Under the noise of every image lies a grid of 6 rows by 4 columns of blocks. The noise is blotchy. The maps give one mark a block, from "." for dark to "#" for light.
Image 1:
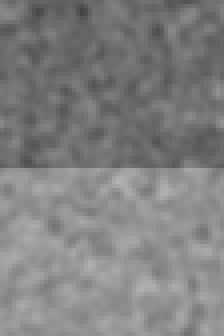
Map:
. . . .
. . . .
. . . .
# # # #
# # # #
# # # #
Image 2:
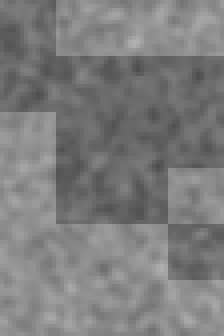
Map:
. # # #
. . . .
# . . .
# . . #
# # # .
# # # #
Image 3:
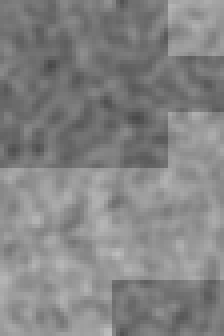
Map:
. . . #
. . . .
. . . #
# # # #
# # # #
# # . .
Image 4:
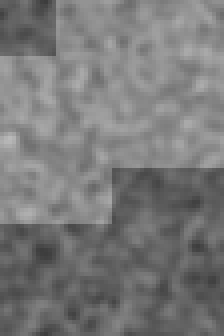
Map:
. # # #
# # # #
# # # #
# # . .
. . . .
. . . .
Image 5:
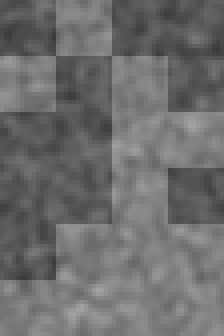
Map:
. # . .
# . # .
. . # #
. . # .
. # # #
# # # #
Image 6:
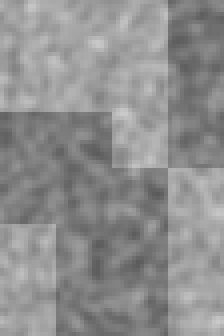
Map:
# # # .
# # # .
. . # .
. . . #
# . . #
# . . #
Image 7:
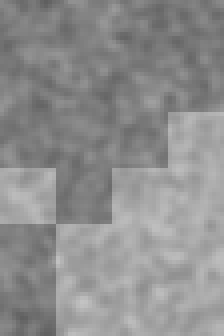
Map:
. . . .
. . . .
. . . #
# . # #
. # # #
. # # #
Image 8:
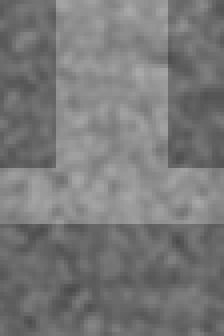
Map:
. # # .
. # # .
. # # .
# # # #
. . . .
. . . .
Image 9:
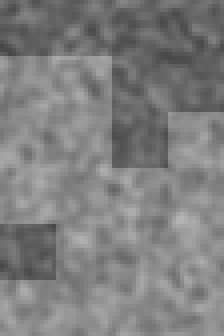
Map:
. . . .
# # . .
# # . #
# # # #
. # # #
# # # #
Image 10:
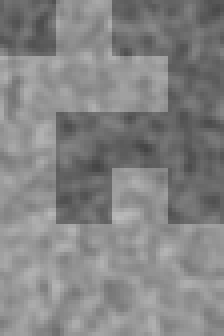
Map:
. # . .
# # # .
# . . .
# . # .
# # # #
# # # #
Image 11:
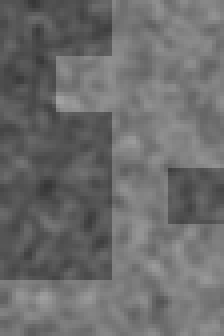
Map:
. . # #
. # # #
. . # #
. . # .
. . # #
# # # #
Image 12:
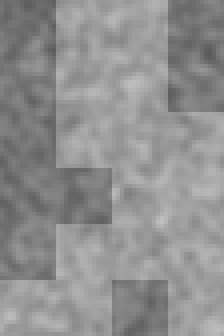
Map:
. # # .
. # # .
. # # #
. . # #
. # # #
# # . #
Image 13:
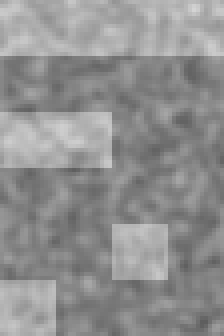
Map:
# # # #
. . . .
# # . .
. . . .
. . # .
# . . .
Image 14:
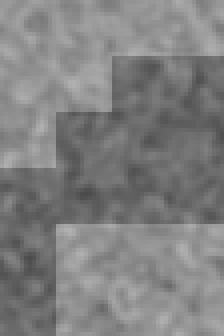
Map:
# # # #
# # . .
# . . .
. . . .
. # # #
. # # #
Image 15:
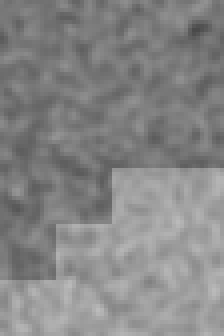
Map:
. . . .
. . . .
. . . .
. . # #
. # # #
# # # #
